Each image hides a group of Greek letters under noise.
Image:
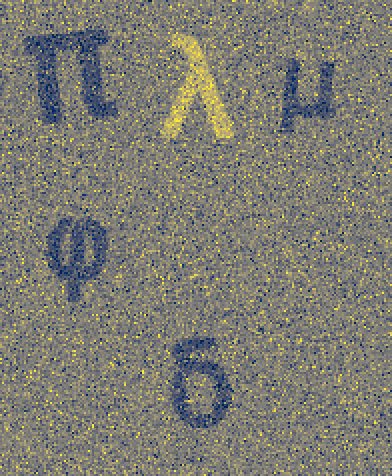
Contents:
top left: dark pi; top middle: light lambda; top right: dark mu; middle left: dark phi; bottom middle: dark delta
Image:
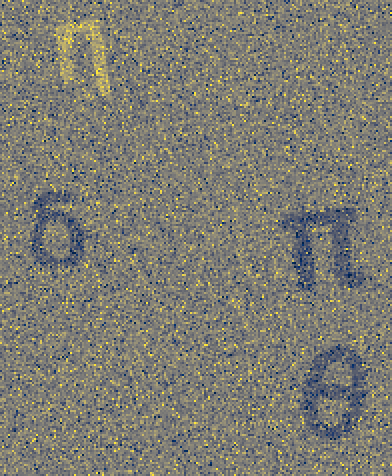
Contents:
top left: light eta; middle left: dark delta; middle right: dark pi; bottom right: dark theta
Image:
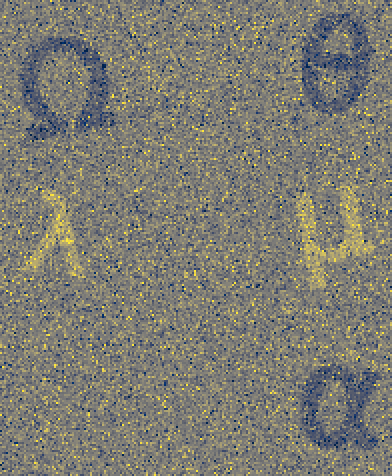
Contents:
top left: dark omega; top right: dark theta; middle left: light lambda; middle right: light mu; bottom right: dark alpha
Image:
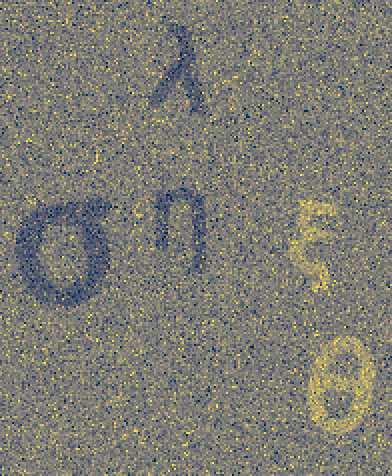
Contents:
top middle: dark lambda; middle left: dark sigma; centre: dark eta; middle right: light xi; bottom right: light theta
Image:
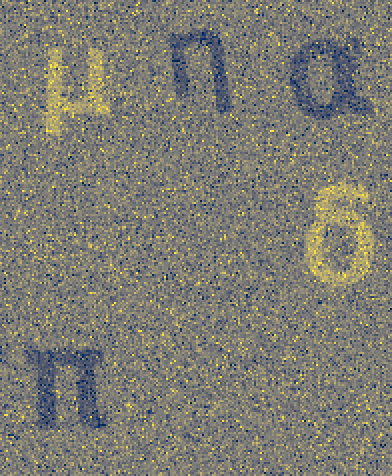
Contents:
top left: light mu; top middle: dark eta; top right: dark alpha; middle right: light delta; bottom left: dark pi
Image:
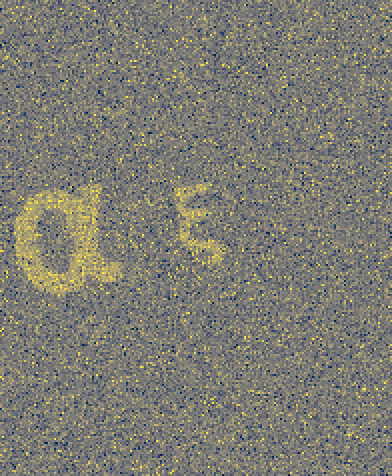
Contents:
middle left: light alpha; centre: light xi
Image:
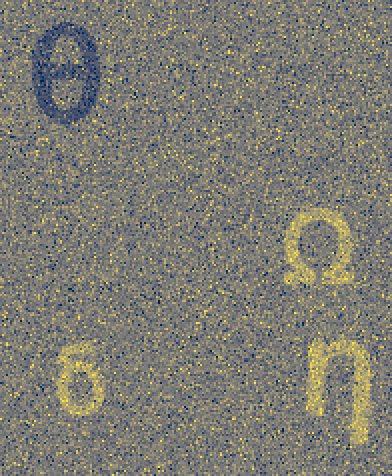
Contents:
top left: dark theta; middle right: light omega; bottom left: light delta; bottom right: light eta
